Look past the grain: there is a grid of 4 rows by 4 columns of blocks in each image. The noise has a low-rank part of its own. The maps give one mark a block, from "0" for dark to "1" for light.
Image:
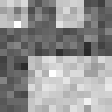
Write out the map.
1 0 1 0
0 0 0 0
0 1 1 1
0 1 1 1
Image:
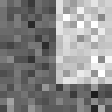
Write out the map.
0 0 1 1
0 0 1 1
0 0 1 1
0 0 0 0
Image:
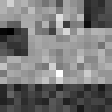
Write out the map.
1 1 1 0
0 1 1 1
1 1 1 1
0 0 0 0
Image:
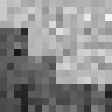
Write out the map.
1 1 1 1
0 1 1 1
0 0 1 1
0 0 0 0
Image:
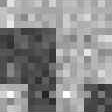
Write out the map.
1 1 1 1
0 0 1 1
0 0 1 1
1 0 1 0
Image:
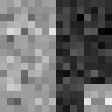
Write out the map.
1 1 0 0
1 1 0 0
1 1 0 0
1 1 0 1
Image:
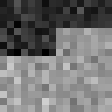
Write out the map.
0 0 0 0
0 0 1 1
1 1 1 1
1 1 1 1
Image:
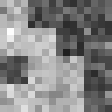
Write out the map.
1 0 0 0
1 1 0 0
0 1 1 0
1 1 1 0
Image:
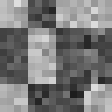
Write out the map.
1 0 1 1
0 1 0 0
0 1 0 0
1 0 0 1
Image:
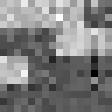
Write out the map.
1 1 1 0
0 0 1 1
1 0 0 0
0 0 0 0
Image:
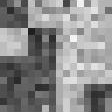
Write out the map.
0 1 1 1
1 0 1 1
0 0 1 1
0 0 1 0
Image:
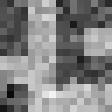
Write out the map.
0 1 0 0
0 1 0 1
1 1 0 0
0 1 1 1
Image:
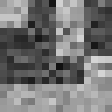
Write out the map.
1 0 1 0
0 0 1 0
0 0 0 1
1 1 1 1
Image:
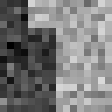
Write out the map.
0 1 1 1
0 0 1 1
0 0 1 1
0 0 1 1
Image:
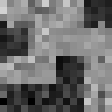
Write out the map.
1 1 1 0
0 1 1 1
1 1 0 1
0 0 0 1
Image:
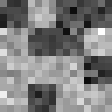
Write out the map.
0 1 0 0
1 0 0 1
1 1 1 0
1 0 1 1
